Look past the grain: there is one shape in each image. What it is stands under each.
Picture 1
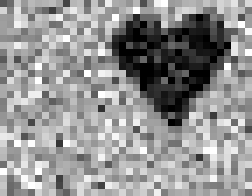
heart
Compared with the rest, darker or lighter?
darker
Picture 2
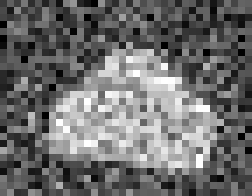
cloud
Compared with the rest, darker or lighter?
lighter
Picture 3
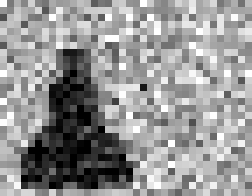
chess pawn
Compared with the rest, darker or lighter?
darker
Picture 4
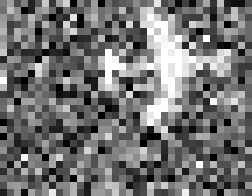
airplane
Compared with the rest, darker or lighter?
lighter
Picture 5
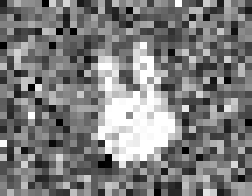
rabbit's head
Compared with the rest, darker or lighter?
lighter
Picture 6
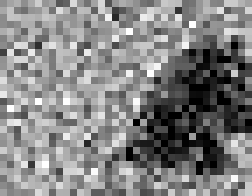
chess knight
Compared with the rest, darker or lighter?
darker
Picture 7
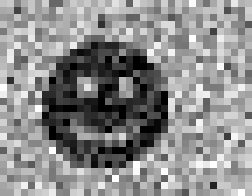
smiling face
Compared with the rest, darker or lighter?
darker
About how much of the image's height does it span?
two thirds
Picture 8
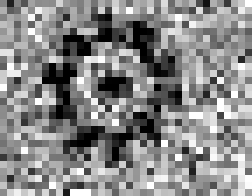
gear
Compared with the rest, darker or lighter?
darker
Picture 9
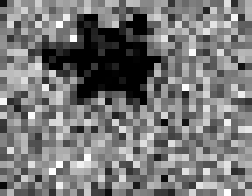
turtle
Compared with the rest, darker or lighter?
darker
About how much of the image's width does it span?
half
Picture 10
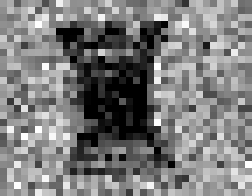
chess rook
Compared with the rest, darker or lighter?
darker
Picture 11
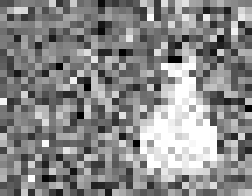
pear
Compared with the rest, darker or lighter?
lighter
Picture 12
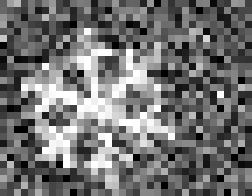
snowflake
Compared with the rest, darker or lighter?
lighter
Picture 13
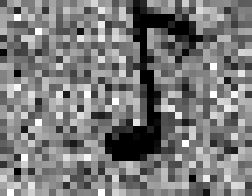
musical note
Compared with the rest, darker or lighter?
darker
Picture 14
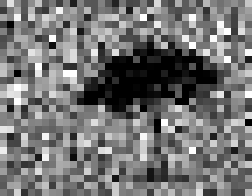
umbrella
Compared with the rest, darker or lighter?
darker
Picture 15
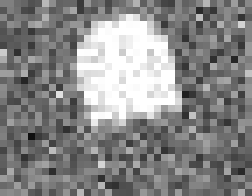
ghost
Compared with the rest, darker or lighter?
lighter
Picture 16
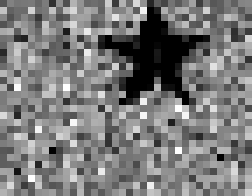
star
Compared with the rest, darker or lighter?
darker
